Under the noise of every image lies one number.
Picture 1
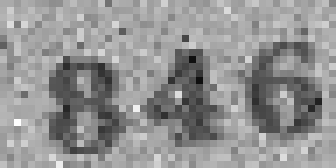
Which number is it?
846
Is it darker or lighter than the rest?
darker
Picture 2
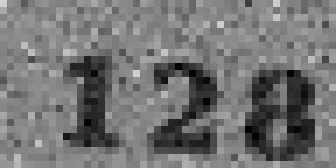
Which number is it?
128
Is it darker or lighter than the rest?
darker
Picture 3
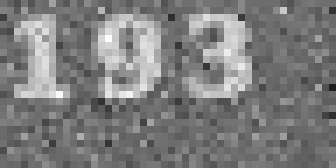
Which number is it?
193
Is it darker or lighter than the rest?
lighter
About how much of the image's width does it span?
two thirds
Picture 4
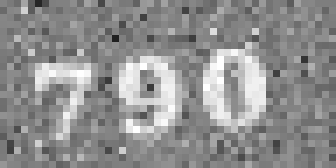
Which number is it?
790
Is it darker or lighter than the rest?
lighter
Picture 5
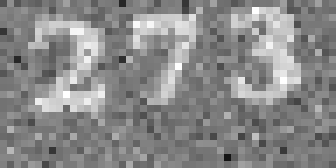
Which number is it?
273
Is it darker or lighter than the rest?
lighter
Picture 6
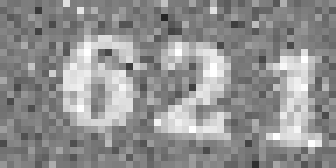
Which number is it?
621
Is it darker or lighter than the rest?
lighter
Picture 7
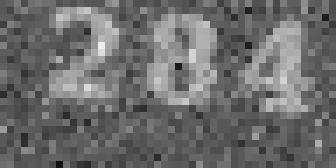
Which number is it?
284
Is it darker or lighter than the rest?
lighter
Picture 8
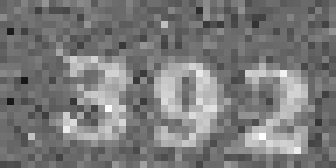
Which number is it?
392
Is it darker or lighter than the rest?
lighter
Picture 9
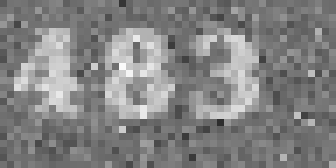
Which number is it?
483
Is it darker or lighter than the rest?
lighter
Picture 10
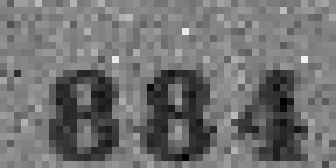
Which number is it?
884
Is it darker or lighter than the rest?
darker
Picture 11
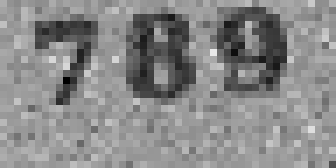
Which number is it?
789
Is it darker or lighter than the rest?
darker
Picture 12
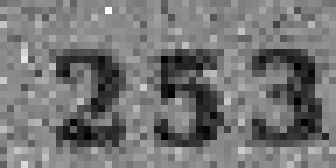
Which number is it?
253
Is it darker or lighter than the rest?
darker
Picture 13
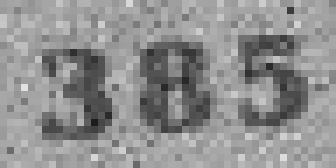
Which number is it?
385
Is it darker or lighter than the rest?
darker
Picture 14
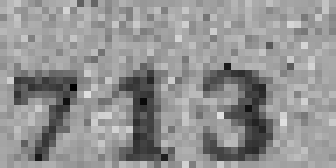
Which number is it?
713
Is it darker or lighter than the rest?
darker
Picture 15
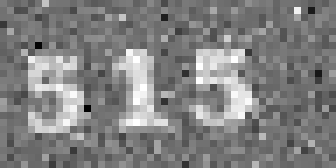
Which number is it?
515
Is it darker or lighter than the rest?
lighter
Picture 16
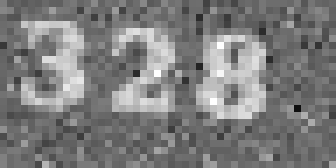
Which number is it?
328
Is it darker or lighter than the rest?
lighter
